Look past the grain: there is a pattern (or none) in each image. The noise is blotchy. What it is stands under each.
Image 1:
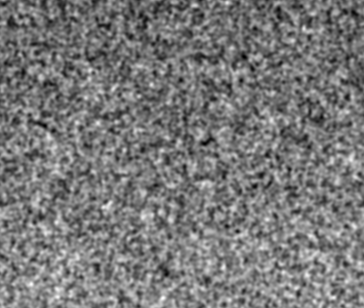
a smooth slope
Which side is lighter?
bottom
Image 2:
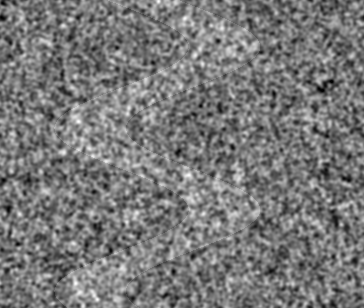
a wavy band
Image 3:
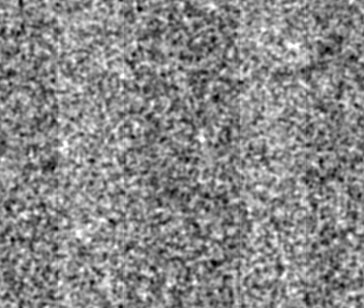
vertical stripes
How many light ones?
2
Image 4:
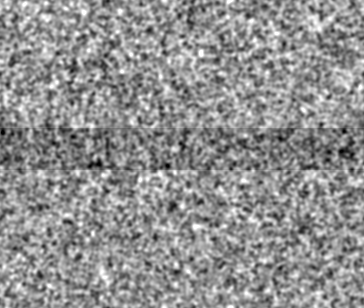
one horizontal stripe
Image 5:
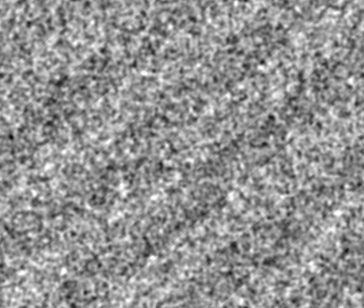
diagonal stripes
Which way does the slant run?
bottom left to top right
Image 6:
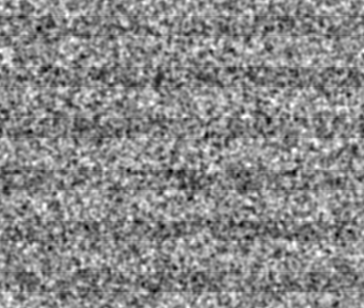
horizontal stripes
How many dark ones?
6
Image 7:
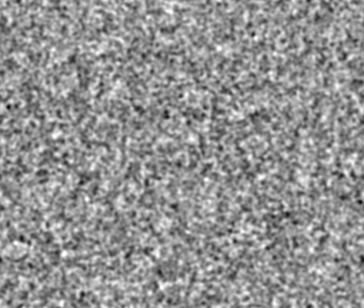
only noise
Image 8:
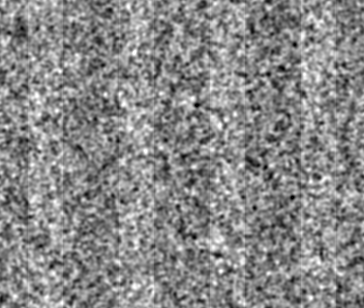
vertical stripes
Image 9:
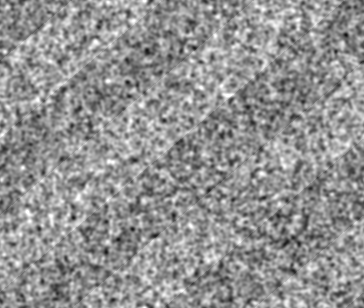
diagonal stripes
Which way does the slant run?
bottom left to top right
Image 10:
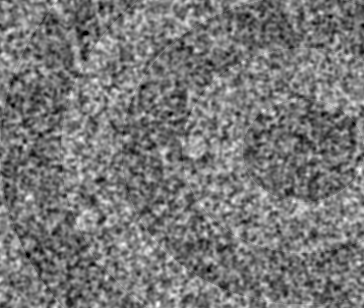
rings round one point
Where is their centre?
middle right
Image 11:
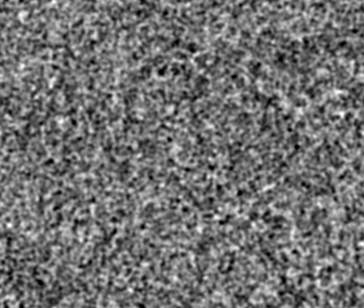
only noise
